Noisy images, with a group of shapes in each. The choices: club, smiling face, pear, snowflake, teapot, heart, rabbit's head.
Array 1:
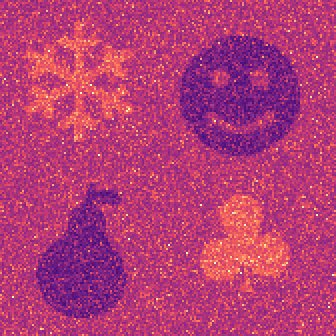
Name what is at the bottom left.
pear
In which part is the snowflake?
top left
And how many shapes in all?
4
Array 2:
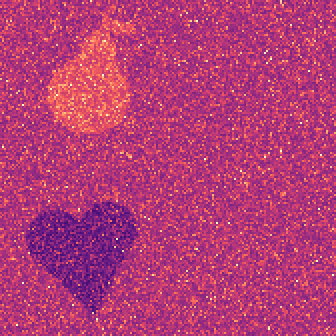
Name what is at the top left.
pear
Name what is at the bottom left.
heart
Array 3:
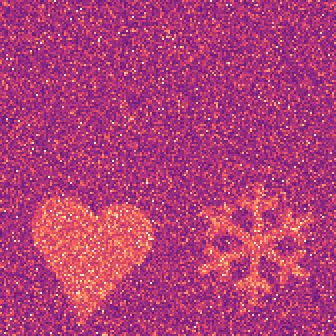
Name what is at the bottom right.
snowflake
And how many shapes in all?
2
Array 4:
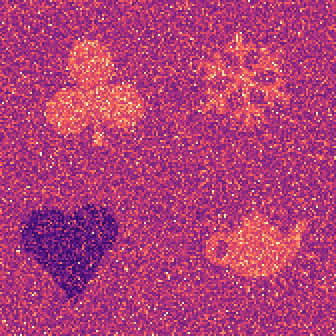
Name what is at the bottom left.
heart
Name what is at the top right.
snowflake
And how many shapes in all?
4
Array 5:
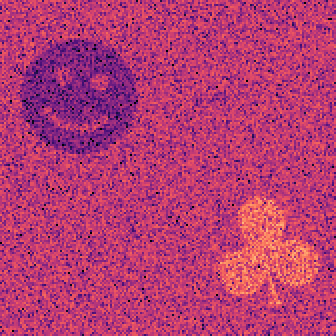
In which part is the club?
bottom right
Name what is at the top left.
smiling face
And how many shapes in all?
2
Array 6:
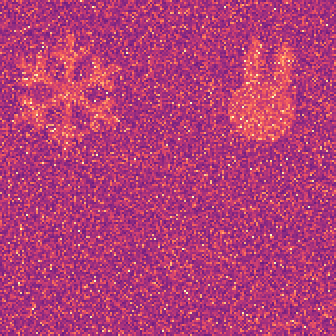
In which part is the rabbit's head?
top right
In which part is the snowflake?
top left
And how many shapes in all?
2
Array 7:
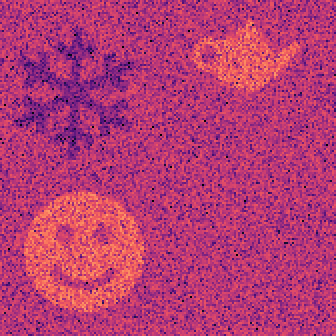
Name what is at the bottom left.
smiling face
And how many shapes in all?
3
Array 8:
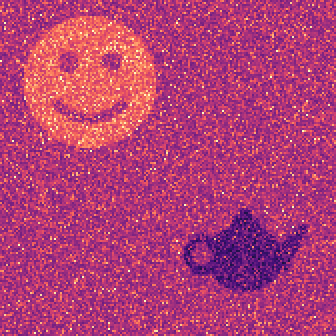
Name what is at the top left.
smiling face
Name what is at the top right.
nothing
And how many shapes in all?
2
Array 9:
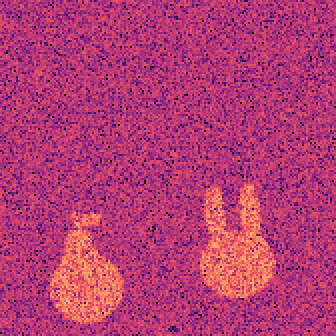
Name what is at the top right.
nothing
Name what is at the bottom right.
rabbit's head
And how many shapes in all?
2
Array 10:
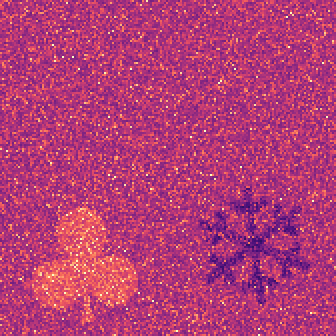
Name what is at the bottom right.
snowflake
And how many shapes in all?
2
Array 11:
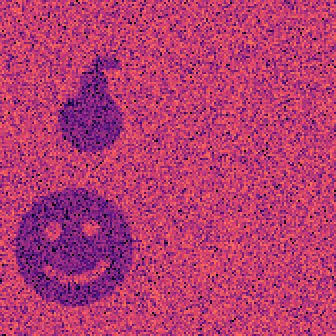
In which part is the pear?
top left
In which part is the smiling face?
bottom left
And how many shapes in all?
2
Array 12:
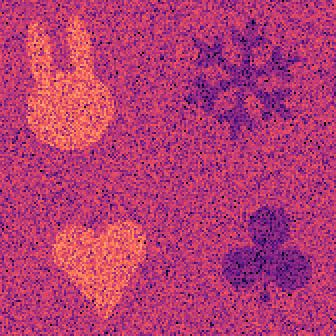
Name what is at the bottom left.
heart
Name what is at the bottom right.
club
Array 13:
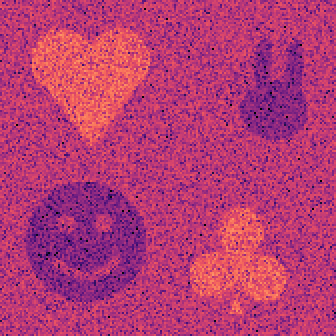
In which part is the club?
bottom right
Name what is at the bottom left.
smiling face
